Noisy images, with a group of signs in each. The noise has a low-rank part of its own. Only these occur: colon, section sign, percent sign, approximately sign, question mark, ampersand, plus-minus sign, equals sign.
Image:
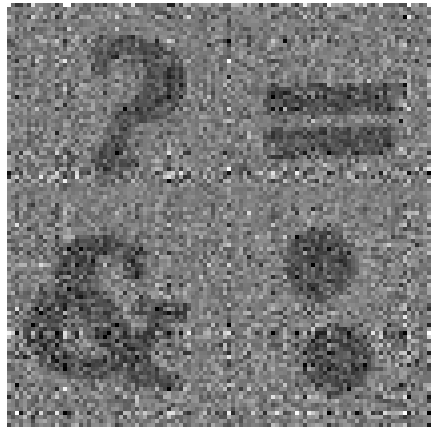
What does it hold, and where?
top left: question mark; top right: equals sign; bottom left: ampersand; bottom right: colon
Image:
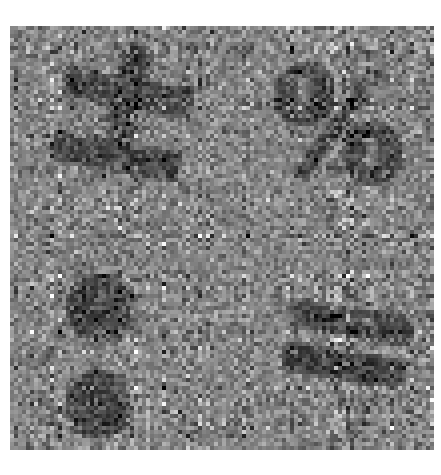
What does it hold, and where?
top left: plus-minus sign; top right: percent sign; bottom left: colon; bottom right: equals sign
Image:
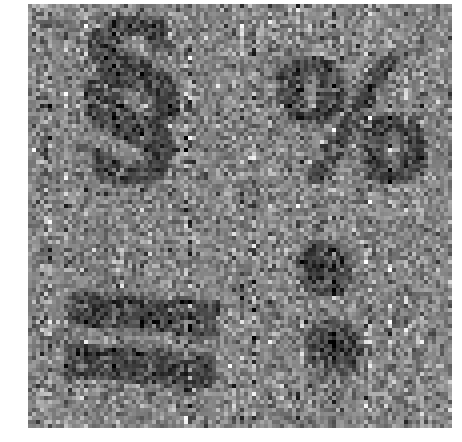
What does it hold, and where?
top left: section sign; top right: percent sign; bottom left: equals sign; bottom right: colon
